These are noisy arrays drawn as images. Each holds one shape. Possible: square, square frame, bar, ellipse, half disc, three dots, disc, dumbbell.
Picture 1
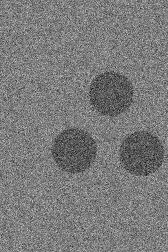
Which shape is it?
three dots
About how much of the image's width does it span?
two thirds
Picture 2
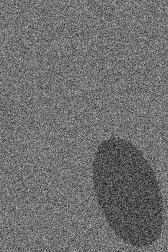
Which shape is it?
ellipse
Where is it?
bottom right
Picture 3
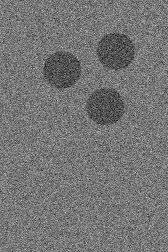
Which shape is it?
three dots
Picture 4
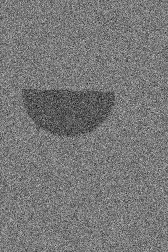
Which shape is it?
half disc
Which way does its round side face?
down
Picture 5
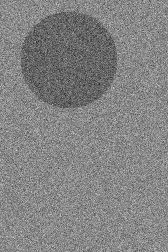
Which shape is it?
disc
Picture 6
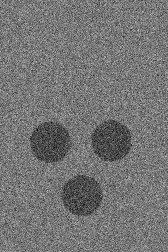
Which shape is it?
three dots
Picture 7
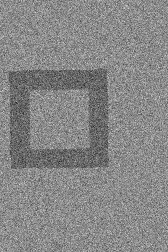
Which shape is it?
square frame
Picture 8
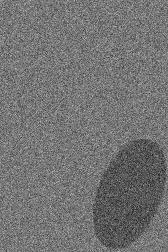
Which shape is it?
ellipse
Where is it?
bottom right
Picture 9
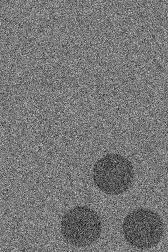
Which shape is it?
three dots
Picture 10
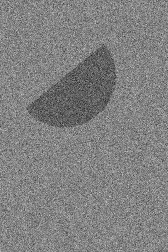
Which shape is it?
half disc
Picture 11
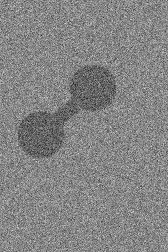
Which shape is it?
dumbbell
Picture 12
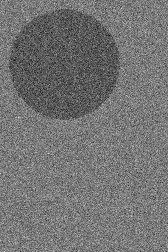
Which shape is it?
disc
